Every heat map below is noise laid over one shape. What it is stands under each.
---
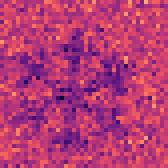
dark snowflake
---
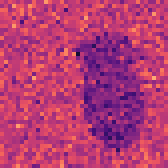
dark footprint
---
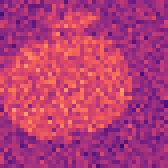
light apple
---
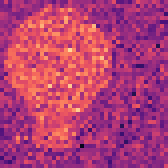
light light bulb
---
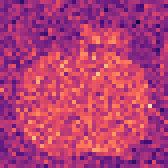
light apple
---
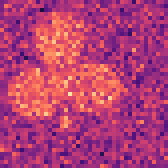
light club
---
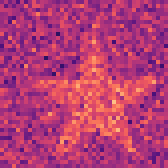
light star
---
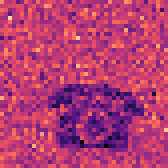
dark telephone
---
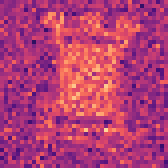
light chess rook
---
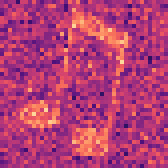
light pair of musical notes
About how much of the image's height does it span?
nearly all
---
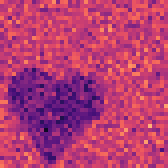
dark heart
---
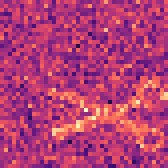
light pair of scissors
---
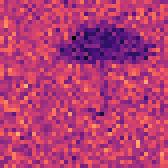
dark umbrella
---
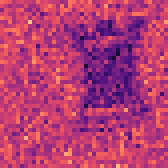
dark chess rook
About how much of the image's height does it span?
two thirds
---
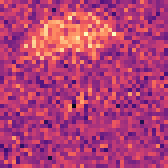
light umbrella
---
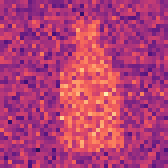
light bottle
